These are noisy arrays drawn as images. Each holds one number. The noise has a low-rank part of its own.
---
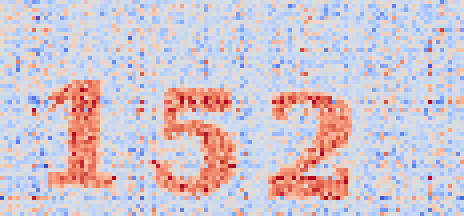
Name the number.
152
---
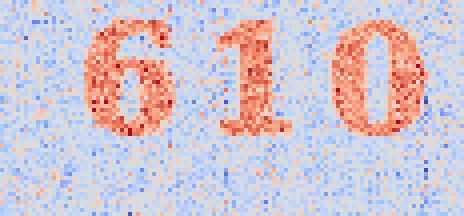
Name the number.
610
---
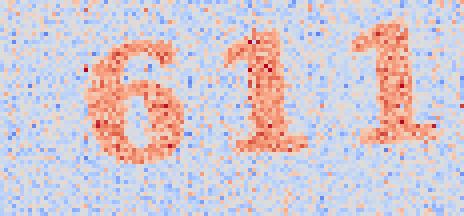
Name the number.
611
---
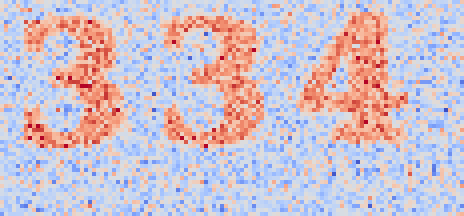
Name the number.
334
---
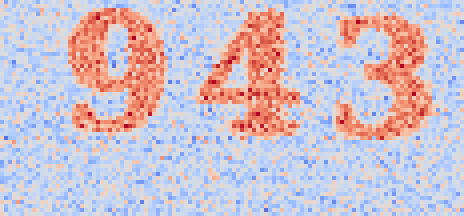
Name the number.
943
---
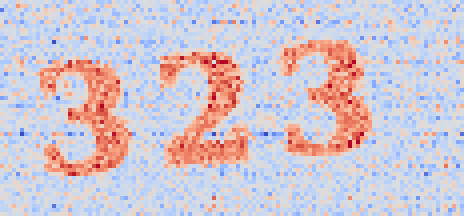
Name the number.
323
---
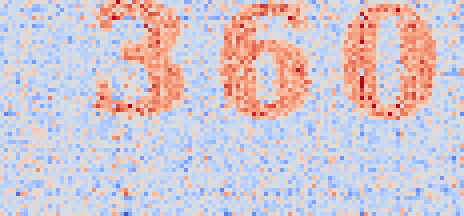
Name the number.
360
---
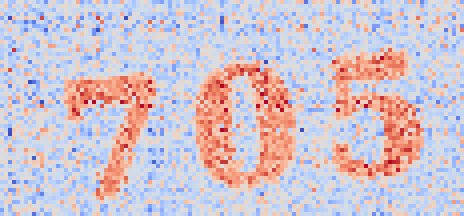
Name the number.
705
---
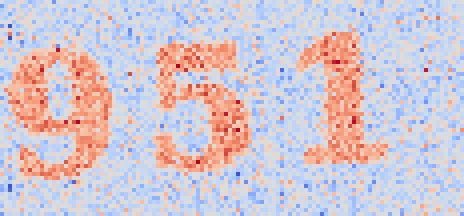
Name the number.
951
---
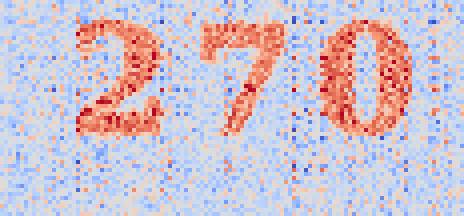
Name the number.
270
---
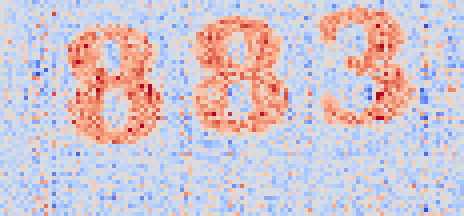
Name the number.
883
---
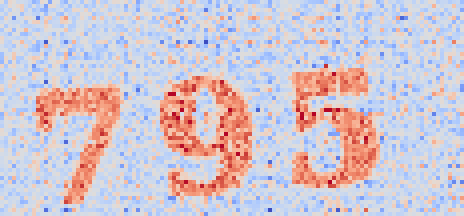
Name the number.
795
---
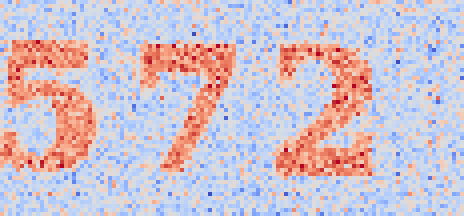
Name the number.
572
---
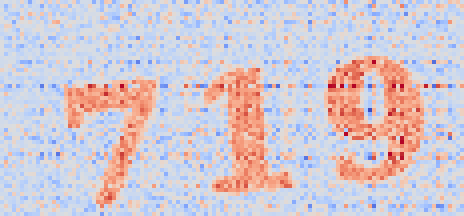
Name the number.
719
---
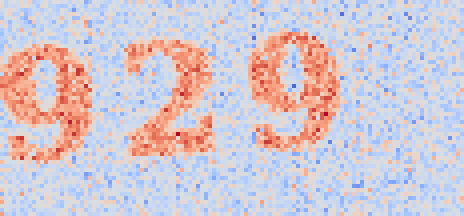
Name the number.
929
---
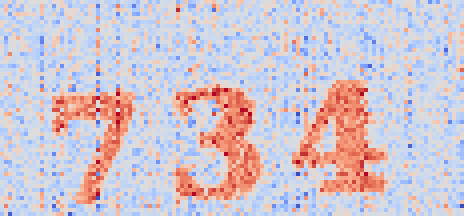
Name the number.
734
